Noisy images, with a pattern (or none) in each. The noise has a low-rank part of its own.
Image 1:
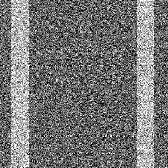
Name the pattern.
bands of columns
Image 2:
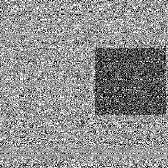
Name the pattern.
one block
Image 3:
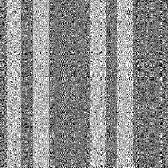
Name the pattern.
bands of columns
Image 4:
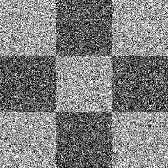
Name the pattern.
a checkerboard
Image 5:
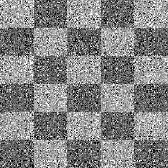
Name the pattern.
a checkerboard
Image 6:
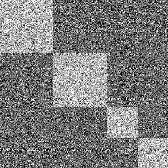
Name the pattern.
blocks along the diagonal
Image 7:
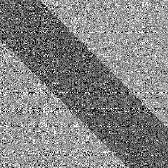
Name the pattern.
a diagonal band
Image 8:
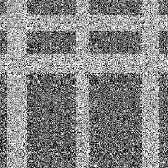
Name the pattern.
bands of rows crossing bands of columns
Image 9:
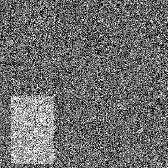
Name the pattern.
one block
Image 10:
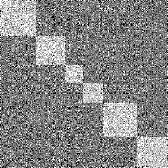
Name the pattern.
blocks along the diagonal
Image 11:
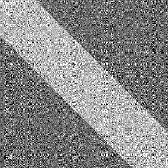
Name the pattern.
a diagonal band
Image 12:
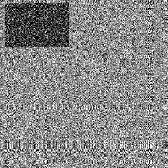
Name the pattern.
one block
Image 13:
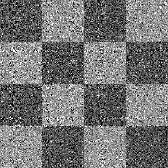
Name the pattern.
a checkerboard
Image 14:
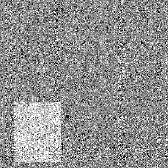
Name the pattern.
one block
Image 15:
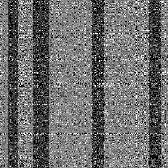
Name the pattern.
bands of columns
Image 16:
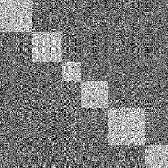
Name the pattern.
blocks along the diagonal
